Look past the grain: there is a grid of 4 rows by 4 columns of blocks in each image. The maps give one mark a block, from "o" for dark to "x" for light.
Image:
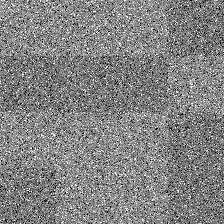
x x x o
o o o x
x x x o
o x x o
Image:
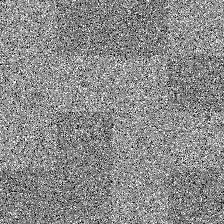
x o o x
x x x o
x o x x
o o x o
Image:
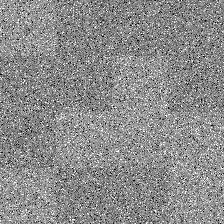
x o o o
o o x o
o x x x
x o o x
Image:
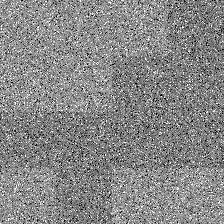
x x x o
x x o o
o o o o
x o x x
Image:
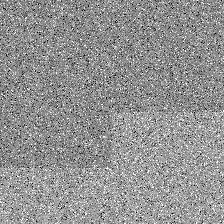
o o o o
o o o o
o o x x
x x x x
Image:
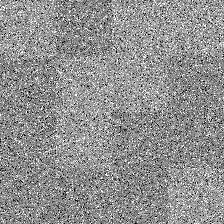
x o x x
o x x o
o x o o
o o o x
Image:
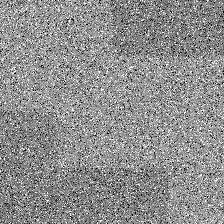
x x o o
x x x x
o x x x
o o o x
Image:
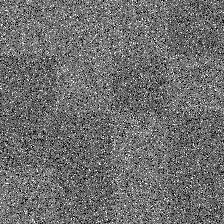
x x x o
o x o x
o o x o
x o x o
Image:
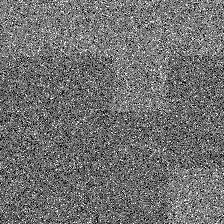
x x x x
o o x o
o o o o
o o o x
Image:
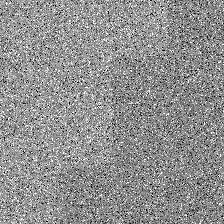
x x x o
x x o o
x x o o
x o o o
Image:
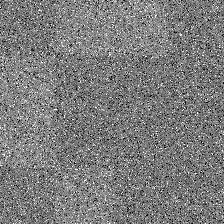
o x x o
x o o o
x o o o
o x o o
